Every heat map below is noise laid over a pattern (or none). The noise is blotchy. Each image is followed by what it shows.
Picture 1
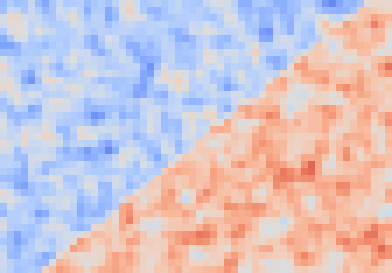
a sharp edge
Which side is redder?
bottom right
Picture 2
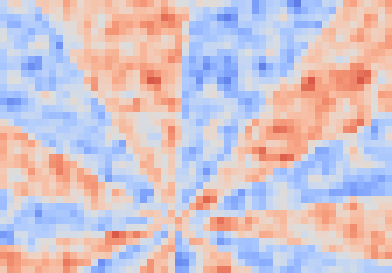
spokes from one point
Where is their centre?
bottom middle
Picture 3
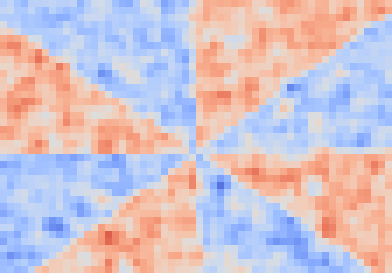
spokes from one point
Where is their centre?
centre
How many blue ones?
4
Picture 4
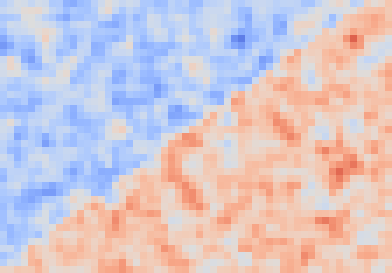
a sharp edge
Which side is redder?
bottom right
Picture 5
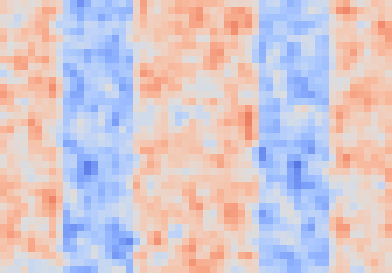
vertical stripes
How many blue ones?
2
